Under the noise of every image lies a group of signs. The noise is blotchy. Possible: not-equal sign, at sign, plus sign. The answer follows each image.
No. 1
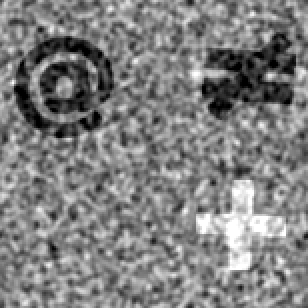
top left: dark at sign; top right: dark not-equal sign; bottom right: light plus sign
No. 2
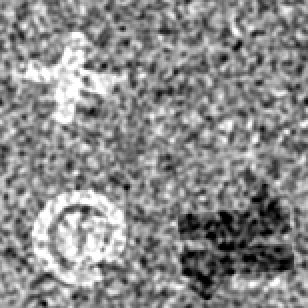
top left: light plus sign; bottom left: light at sign; bottom right: dark not-equal sign
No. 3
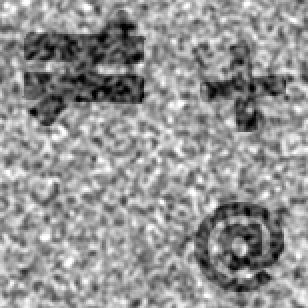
top left: dark not-equal sign; top right: dark plus sign; bottom right: dark at sign
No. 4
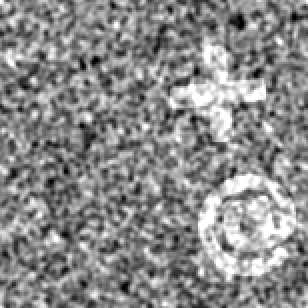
top right: light plus sign; bottom right: light at sign
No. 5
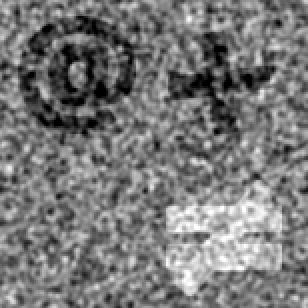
top left: dark at sign; top right: dark plus sign; bottom right: light not-equal sign
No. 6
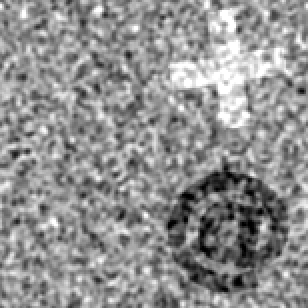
top right: light plus sign; bottom right: dark at sign
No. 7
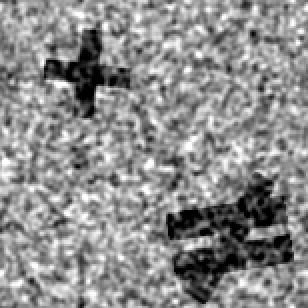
top left: dark plus sign; bottom right: dark not-equal sign
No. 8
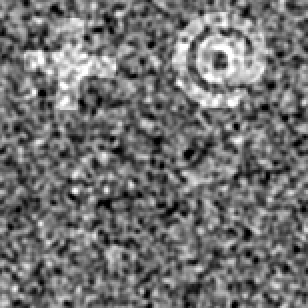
top left: light plus sign; top right: light at sign
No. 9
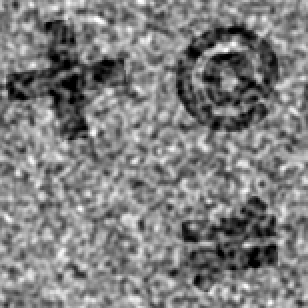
top left: dark plus sign; top right: dark at sign; bottom right: dark not-equal sign
